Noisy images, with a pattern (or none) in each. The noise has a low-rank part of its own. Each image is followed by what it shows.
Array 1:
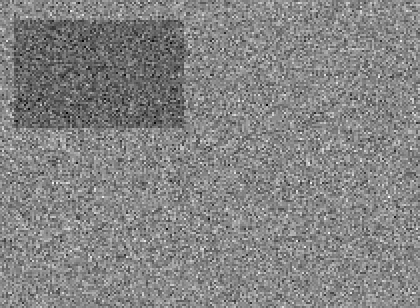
one block
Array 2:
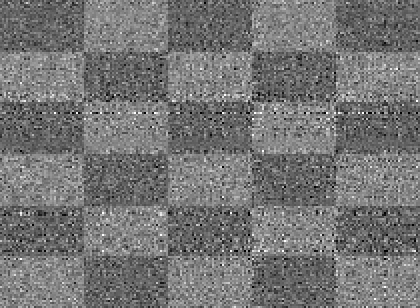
a checkerboard
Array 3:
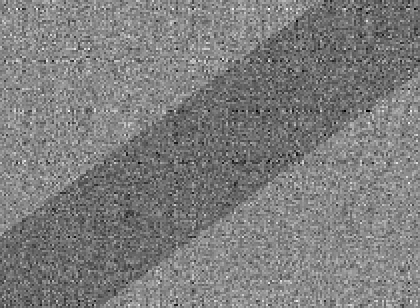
a diagonal band
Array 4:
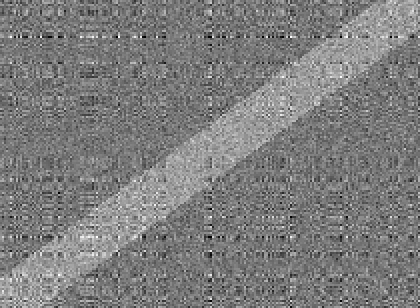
a diagonal band
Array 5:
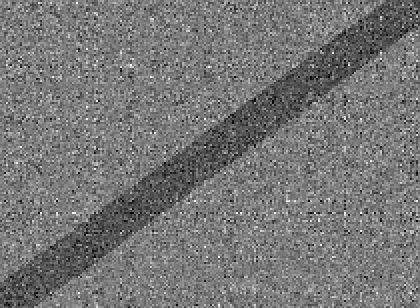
a diagonal band
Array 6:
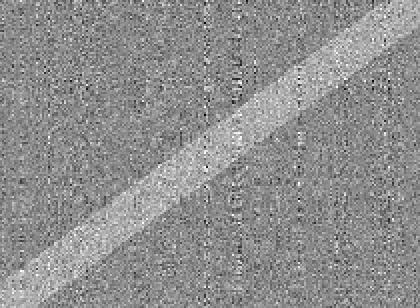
a diagonal band
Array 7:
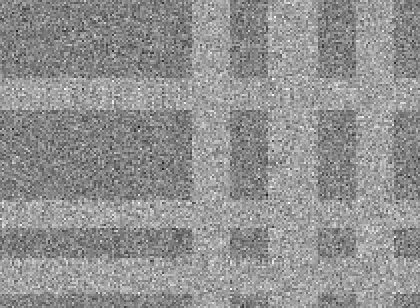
bands of rows crossing bands of columns
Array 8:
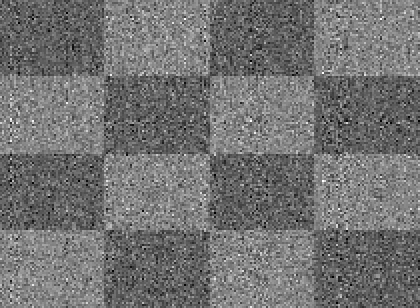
a checkerboard
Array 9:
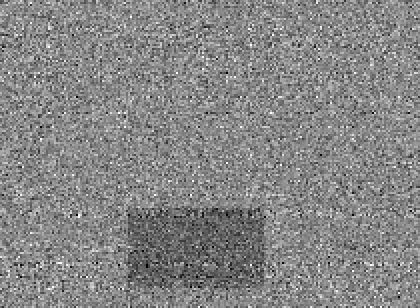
one block
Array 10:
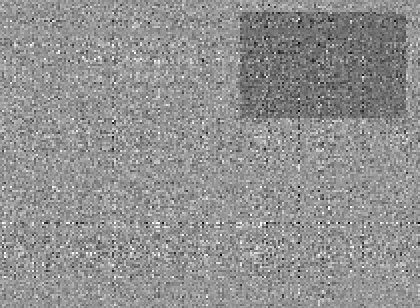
one block
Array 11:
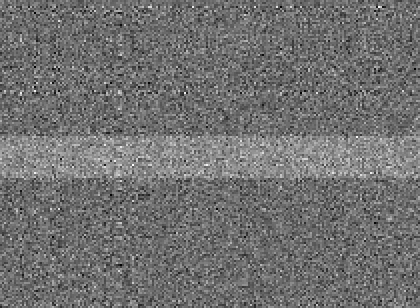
one band of rows
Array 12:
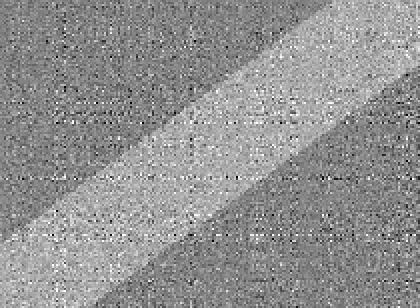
a diagonal band
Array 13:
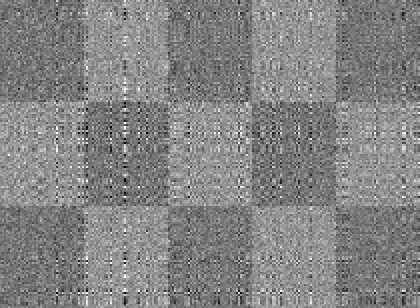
a checkerboard
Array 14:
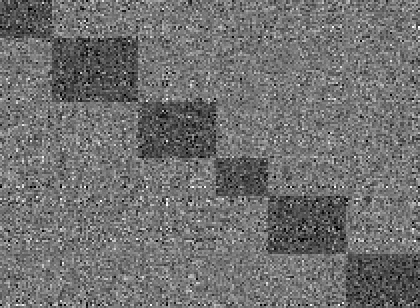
blocks along the diagonal
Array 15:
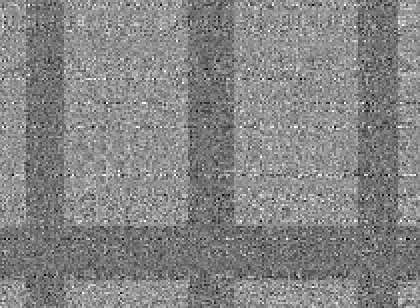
bands of rows crossing bands of columns
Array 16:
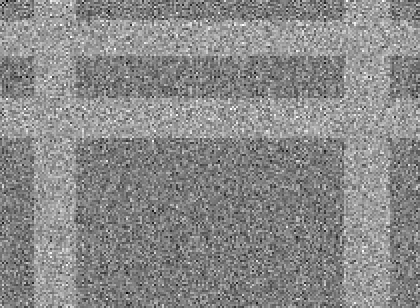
bands of rows crossing bands of columns
